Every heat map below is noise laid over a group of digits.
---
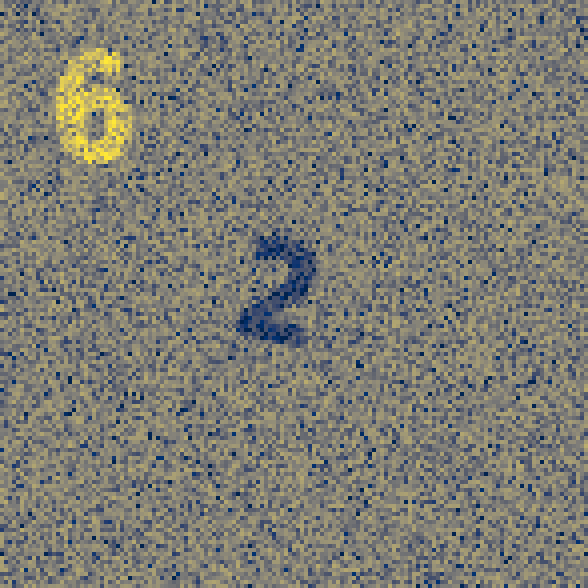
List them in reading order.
top left: light 6; centre: dark 2
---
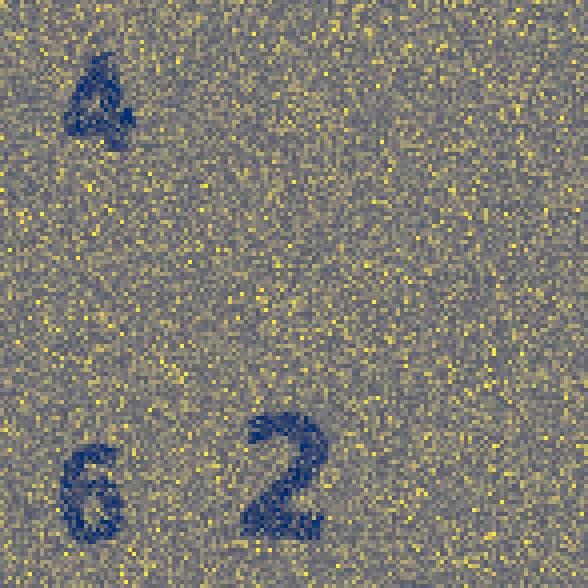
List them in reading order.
top left: dark 4; bottom left: dark 6; bottom middle: dark 2
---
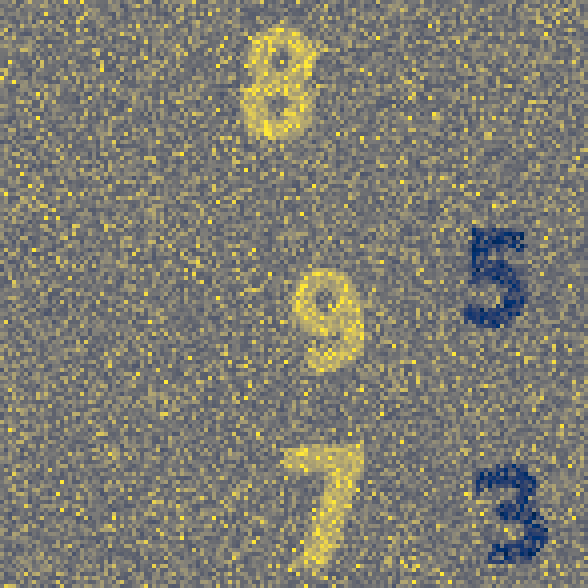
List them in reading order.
top middle: light 8; centre: light 9; middle right: dark 5; bottom middle: light 7; bottom right: dark 3
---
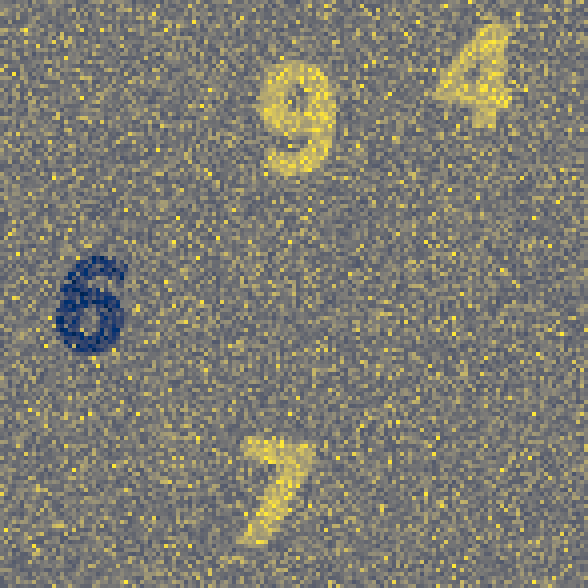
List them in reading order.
top middle: light 9; top right: light 4; middle left: dark 6; bottom middle: light 7
